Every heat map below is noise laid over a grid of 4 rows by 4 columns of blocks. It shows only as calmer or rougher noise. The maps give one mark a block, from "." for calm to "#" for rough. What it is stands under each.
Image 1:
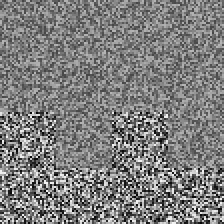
. . . .
. . . .
# . # .
# # # #
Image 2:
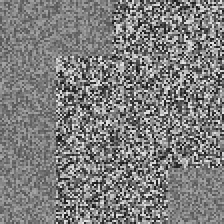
. . # #
. # # #
. # # #
. # # .
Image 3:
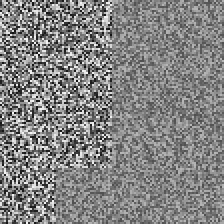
# # . .
# # . .
# # . .
# . . .
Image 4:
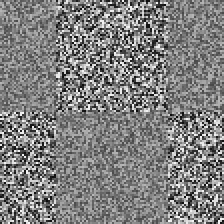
. # # .
. # # .
# . . #
# . . #
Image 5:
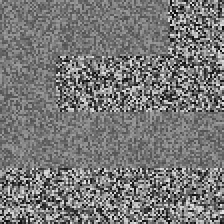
. . . #
. # # #
. . . .
# # # #
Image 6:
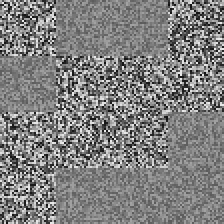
# . . #
. # # #
# # # .
# . . .
